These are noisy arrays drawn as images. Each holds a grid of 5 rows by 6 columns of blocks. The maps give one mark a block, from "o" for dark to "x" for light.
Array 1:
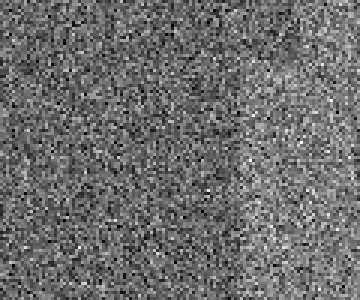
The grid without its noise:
o o o o o x
o o o o x x
o o o o x x
o o o o x x
o o o o x x
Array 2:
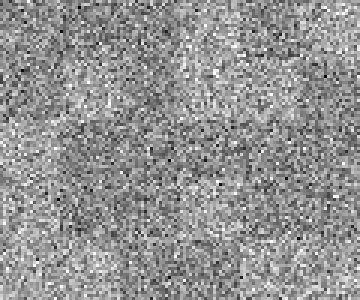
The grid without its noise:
o o o x o x
o x o x x o
x o o o o o
x o o x o o
x x o o x x
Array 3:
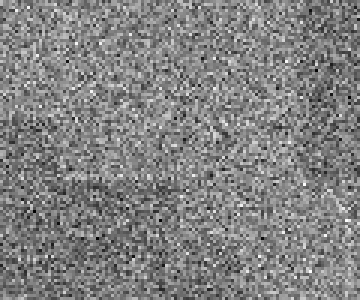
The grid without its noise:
x x x x x o
x x x x x o
o x x x x o
o o o x x x
o o o o x x
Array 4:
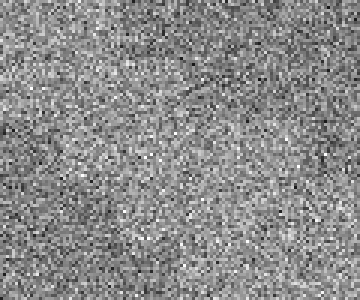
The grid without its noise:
x x o o o o
x x x o o o
o x x x x o
o o x x x x
o o o x x x
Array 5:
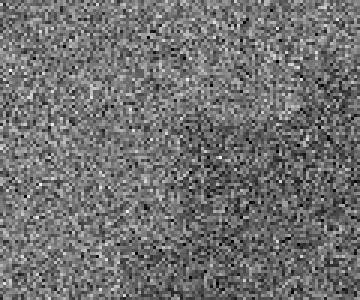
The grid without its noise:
x x x x x x
x x x x x o
x x x o o o
x x x o o o
x x o o o o
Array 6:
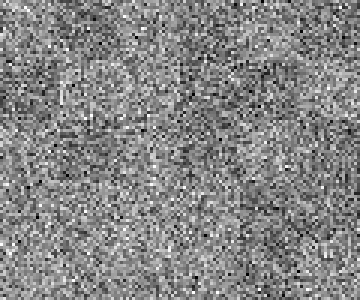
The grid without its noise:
x o x o x o
o x x o o x
x o x o x o
x x x x o o
x x x x o x
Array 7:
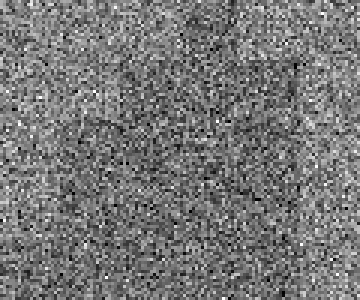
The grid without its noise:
x x x o x x
x x o o o x
x o o o o x
x o o o o x
o o o o o x
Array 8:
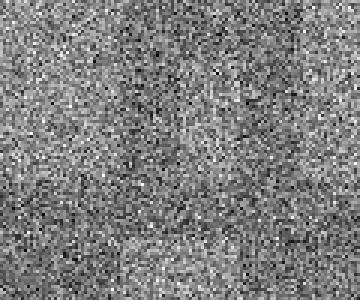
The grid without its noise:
x x o o o x
x x o x o x
x x o x o x
o o o o o o
o o x x o o
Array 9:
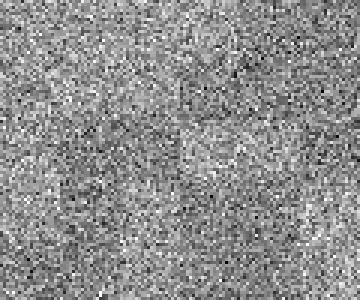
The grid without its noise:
x x x x o o
x x x o o o
x o o x x o
x o x o o x
o o x o o x
